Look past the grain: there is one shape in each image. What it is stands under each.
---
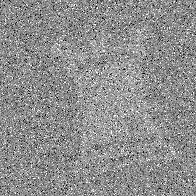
chess rook
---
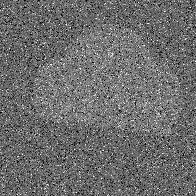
cloud
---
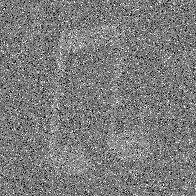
pair of musical notes
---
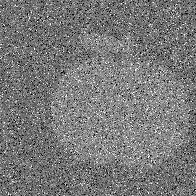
apple
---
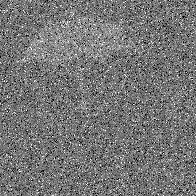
umbrella
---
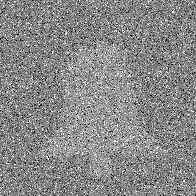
bell
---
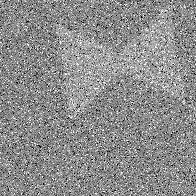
bow tie
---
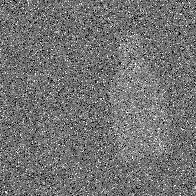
bottle
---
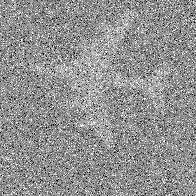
airplane
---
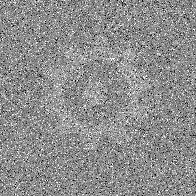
gear
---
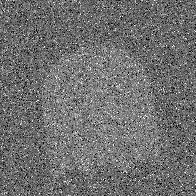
ghost
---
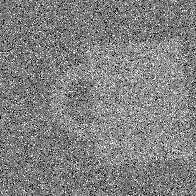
cup
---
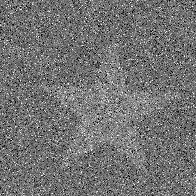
star
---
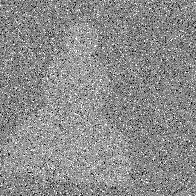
chess pawn
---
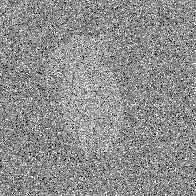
footprint
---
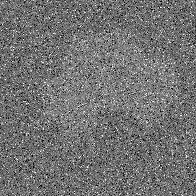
car
